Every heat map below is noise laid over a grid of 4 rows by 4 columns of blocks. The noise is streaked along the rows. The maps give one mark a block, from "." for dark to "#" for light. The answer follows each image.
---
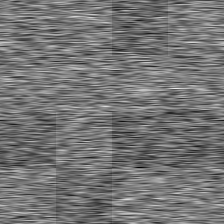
# # . #
# # # #
. # . .
# . # #
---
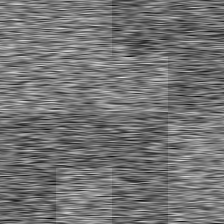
# # . .
# # # .
. . . #
. # . #
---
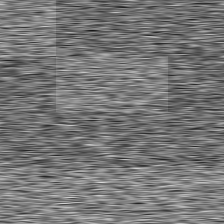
# . . .
. # # .
. . . .
# # # #
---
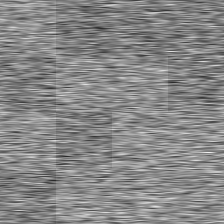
# . . .
. # # .
# . # #
. # # #
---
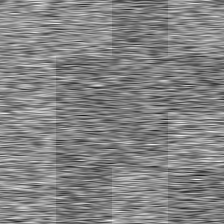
# # . #
# . . .
# . . #
# . # .
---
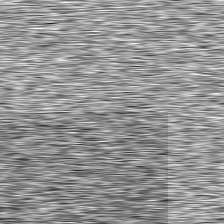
# # # #
# # # #
. . . #
. . . #
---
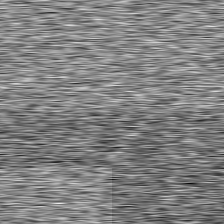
# # # #
# # # #
. . . .
# # . .
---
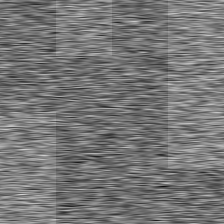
. # . #
. . . #
# . . #
# . . .
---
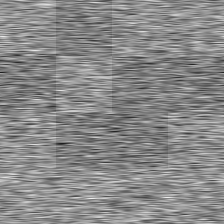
# . # #
. # . .
# . . #
# # # #
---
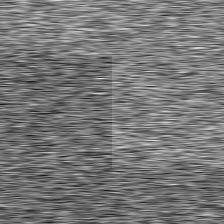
# # # #
. . # #
. . # #
. . . .
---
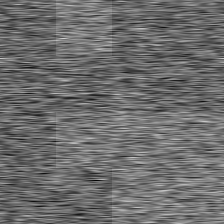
. # . .
. . . .
. # # #
. . # #
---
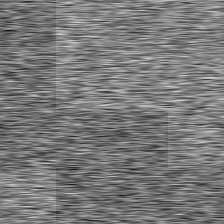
. # # #
. # # #
. . . #
# . . .
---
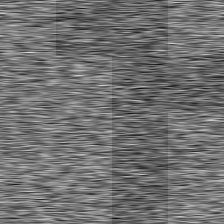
# . . #
# # . .
# # . #
# # . #
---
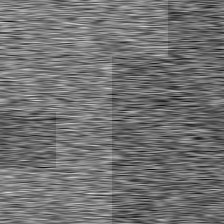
# # # .
# # . .
. # . .
# # . .
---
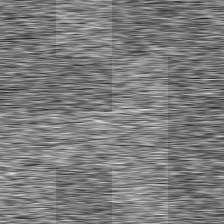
. # . .
. . # .
# # # .
# . # .
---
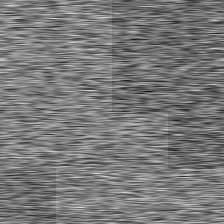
# # . .
# # . .
# # # .
. # # #
